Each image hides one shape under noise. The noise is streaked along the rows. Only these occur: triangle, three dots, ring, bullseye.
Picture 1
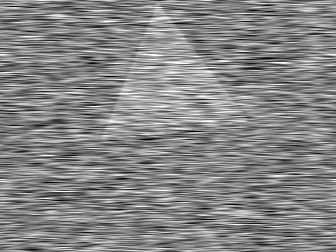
triangle
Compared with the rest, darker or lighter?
lighter
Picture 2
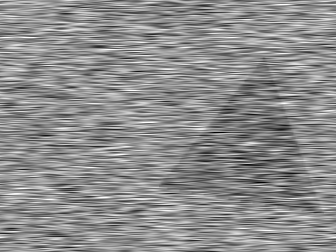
triangle
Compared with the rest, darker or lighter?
darker
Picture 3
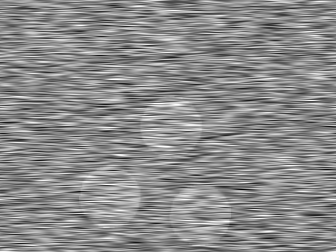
three dots
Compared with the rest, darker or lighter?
lighter
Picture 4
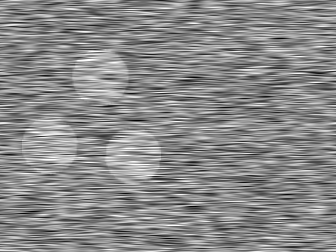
three dots
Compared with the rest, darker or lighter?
lighter
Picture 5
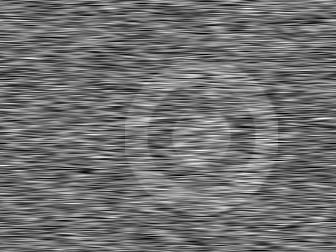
bullseye
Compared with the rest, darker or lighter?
lighter
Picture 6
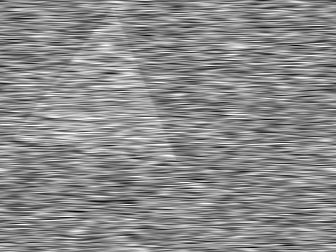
triangle
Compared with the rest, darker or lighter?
lighter
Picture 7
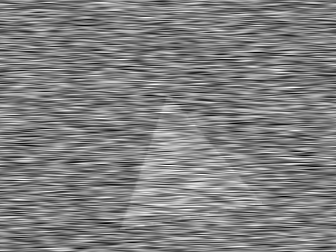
triangle
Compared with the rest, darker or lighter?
lighter
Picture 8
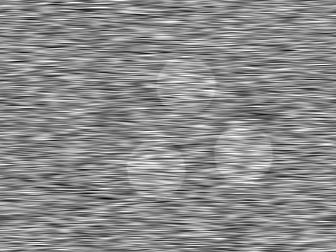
three dots
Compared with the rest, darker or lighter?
lighter
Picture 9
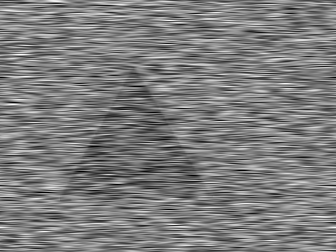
triangle
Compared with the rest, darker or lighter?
darker
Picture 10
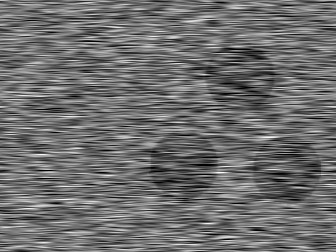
three dots
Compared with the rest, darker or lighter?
darker
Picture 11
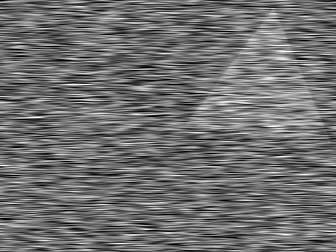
triangle
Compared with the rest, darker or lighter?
lighter
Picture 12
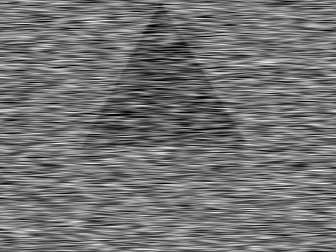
triangle
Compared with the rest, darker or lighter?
darker
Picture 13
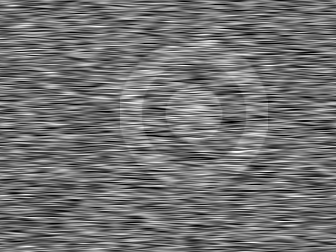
bullseye
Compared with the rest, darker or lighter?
lighter
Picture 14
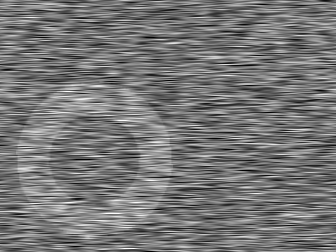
ring
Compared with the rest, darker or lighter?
lighter
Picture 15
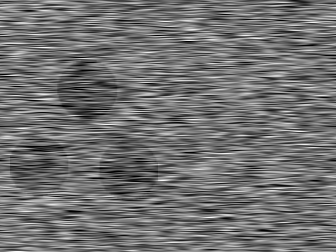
three dots
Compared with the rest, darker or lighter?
darker
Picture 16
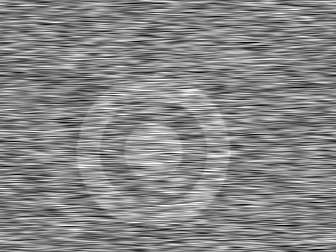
bullseye
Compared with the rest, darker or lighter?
lighter
